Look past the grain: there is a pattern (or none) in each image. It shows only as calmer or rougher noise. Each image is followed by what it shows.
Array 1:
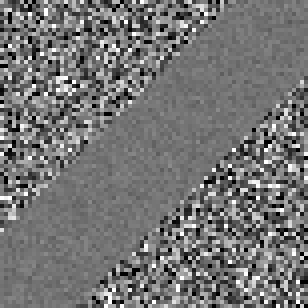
a diagonal band
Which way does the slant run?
bottom left to top right
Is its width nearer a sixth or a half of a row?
a half
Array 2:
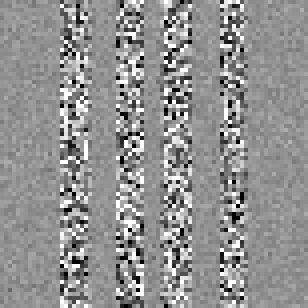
bands of columns
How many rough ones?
4
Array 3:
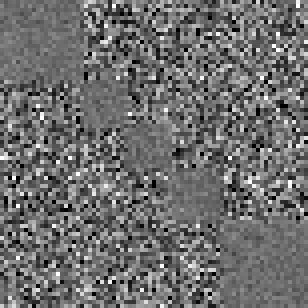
blocks along the diagonal
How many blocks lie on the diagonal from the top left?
5
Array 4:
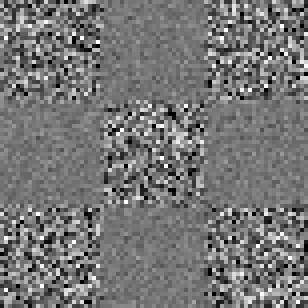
a checkerboard
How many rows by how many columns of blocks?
3 by 3
